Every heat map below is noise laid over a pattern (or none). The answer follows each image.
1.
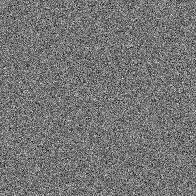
only noise
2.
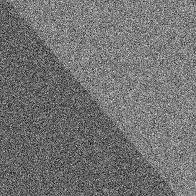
a sharp edge
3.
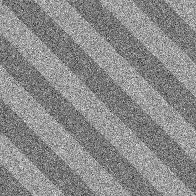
diagonal stripes
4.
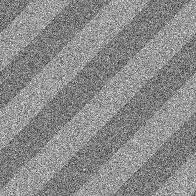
diagonal stripes
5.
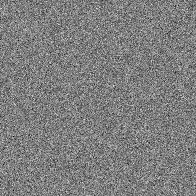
only noise
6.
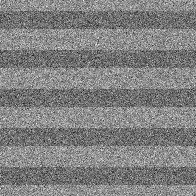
horizontal stripes
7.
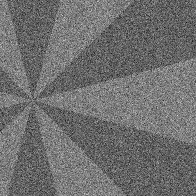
spokes from one point
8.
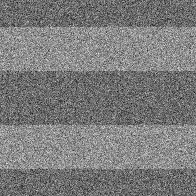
horizontal stripes
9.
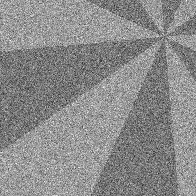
spokes from one point
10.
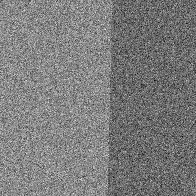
a sharp edge
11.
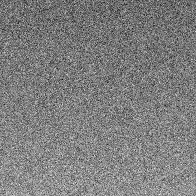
a smooth slope
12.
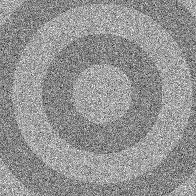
rings round one point
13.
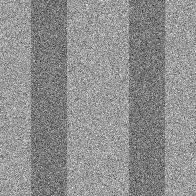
vertical stripes
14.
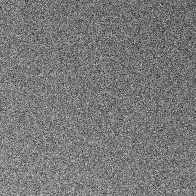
a smooth slope
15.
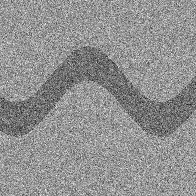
a wavy band
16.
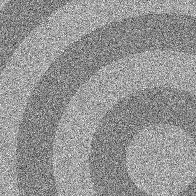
rings round one point
